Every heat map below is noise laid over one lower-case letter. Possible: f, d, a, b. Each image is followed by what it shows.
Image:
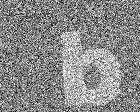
light b
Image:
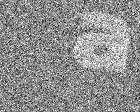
light a
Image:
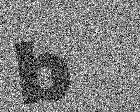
dark b
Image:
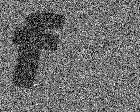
dark f
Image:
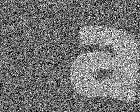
light a
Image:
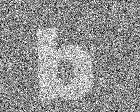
light b
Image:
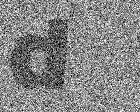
dark d
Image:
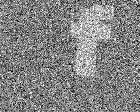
light f
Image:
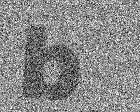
dark b
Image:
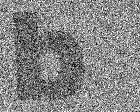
dark b
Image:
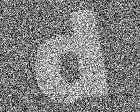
light d
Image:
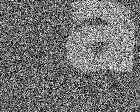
light a
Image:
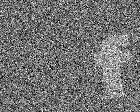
light f
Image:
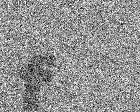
dark f
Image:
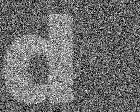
light d
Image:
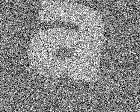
light a
